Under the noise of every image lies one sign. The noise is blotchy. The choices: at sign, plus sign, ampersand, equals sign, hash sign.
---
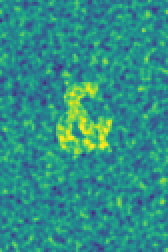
ampersand
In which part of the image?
centre
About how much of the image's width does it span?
a third
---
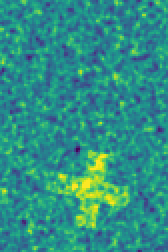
plus sign
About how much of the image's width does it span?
half
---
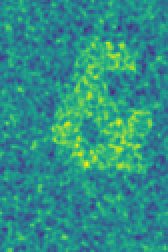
ampersand
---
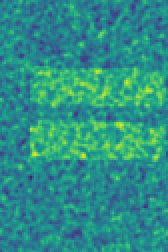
equals sign
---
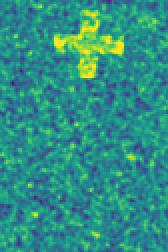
plus sign
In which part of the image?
top middle
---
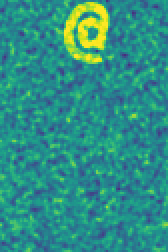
at sign
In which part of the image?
top middle
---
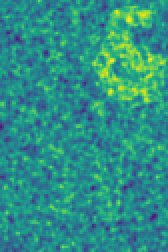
ampersand
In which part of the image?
top right
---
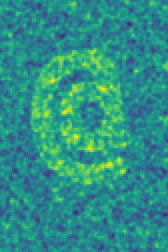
at sign
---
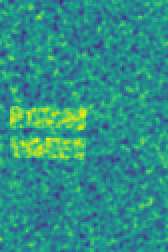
equals sign
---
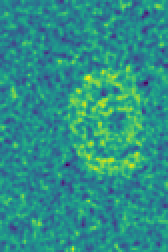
at sign
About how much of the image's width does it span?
half
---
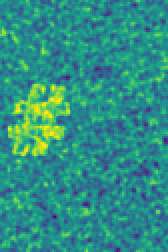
hash sign
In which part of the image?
middle left
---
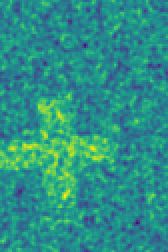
plus sign
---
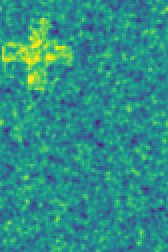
plus sign
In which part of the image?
top left
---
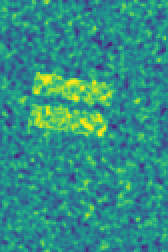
equals sign
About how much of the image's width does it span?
half
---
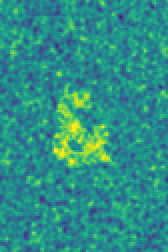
ampersand
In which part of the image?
centre
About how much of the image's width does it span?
a third
